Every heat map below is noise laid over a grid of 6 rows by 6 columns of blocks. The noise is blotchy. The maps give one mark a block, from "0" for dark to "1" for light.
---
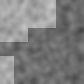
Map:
1 1 1 1 0 0
1 1 1 1 0 0
1 1 0 0 0 0
0 0 0 0 0 0
1 0 0 0 0 0
1 0 0 0 0 0
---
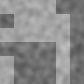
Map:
1 1 1 1 0 0
0 1 1 1 1 0
1 1 1 1 1 0
0 0 0 0 1 0
1 0 0 0 1 0
1 0 0 0 1 0
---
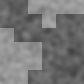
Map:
0 0 1 1 1 1
0 0 0 1 0 0
1 0 0 0 0 0
1 1 1 0 0 0
1 1 1 0 0 0
1 1 0 0 0 0
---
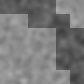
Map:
0 0 0 0 1 1
1 1 0 0 0 1
1 1 1 1 0 0
1 1 1 1 0 0
1 1 1 1 0 0
1 1 1 1 1 0
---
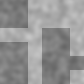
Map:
0 0 1 1 1 1
0 0 1 1 1 1
1 1 1 0 0 1
0 0 1 0 0 1
0 0 1 0 0 0
0 0 1 0 0 1
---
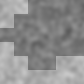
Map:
1 1 0 0 0 0
1 0 0 0 0 0
0 0 0 0 0 0
1 0 0 0 0 0
1 1 0 0 1 1
1 1 1 1 1 1
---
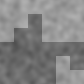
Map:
1 1 1 1 1 1
1 1 0 1 1 1
1 0 0 1 1 1
0 0 0 0 0 0
0 0 0 0 1 0
0 0 0 0 1 1
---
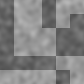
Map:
0 1 1 0 1 1
0 1 1 0 1 0
0 1 1 1 0 0
0 1 1 1 0 0
0 0 0 0 1 1
1 1 1 1 0 1
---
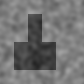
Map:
1 1 1 1 1 1
1 1 0 1 1 1
1 1 0 1 1 1
1 0 0 0 1 1
1 0 0 0 1 1
1 1 1 1 1 1
